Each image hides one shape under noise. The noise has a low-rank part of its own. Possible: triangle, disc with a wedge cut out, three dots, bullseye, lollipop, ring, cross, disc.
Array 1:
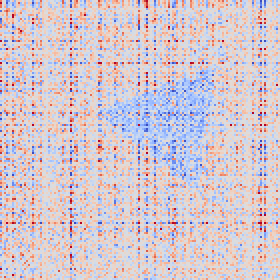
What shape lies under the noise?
triangle
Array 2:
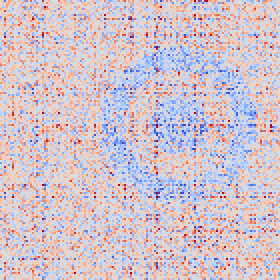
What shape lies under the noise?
bullseye
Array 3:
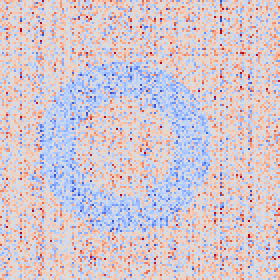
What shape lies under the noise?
ring
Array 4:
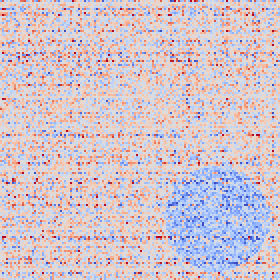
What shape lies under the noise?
disc
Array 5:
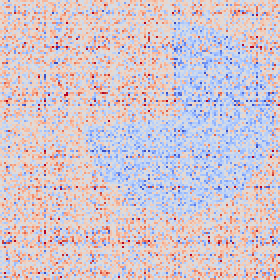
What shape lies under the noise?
disc with a wedge cut out
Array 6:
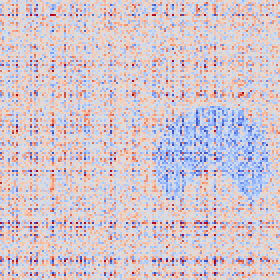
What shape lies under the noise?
disc with a wedge cut out
